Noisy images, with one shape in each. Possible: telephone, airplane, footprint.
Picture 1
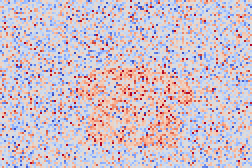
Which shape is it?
telephone
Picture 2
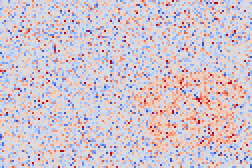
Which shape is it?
telephone
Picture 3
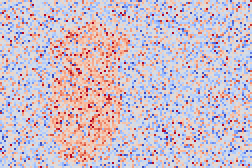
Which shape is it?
footprint
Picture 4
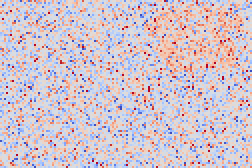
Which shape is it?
telephone
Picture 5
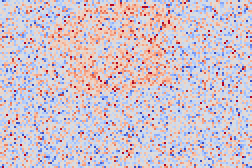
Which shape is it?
telephone
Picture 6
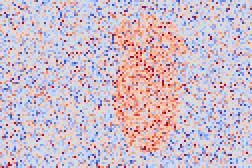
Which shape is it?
footprint
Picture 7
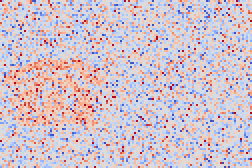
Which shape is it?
telephone
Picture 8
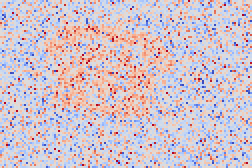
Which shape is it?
telephone
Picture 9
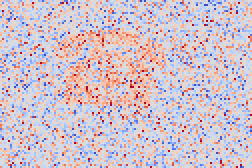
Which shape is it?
telephone
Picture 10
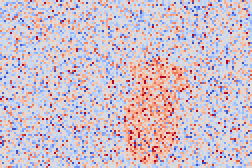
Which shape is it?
footprint
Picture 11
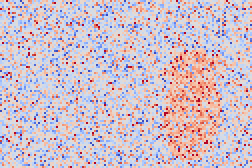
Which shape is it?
footprint
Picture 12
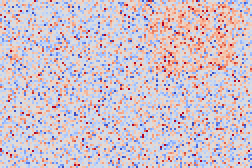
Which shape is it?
telephone
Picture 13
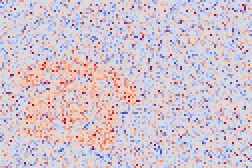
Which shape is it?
telephone
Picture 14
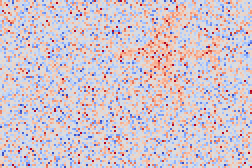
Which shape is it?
airplane
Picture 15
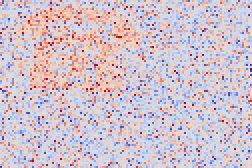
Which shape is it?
telephone
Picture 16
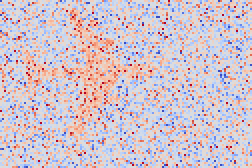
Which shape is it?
airplane
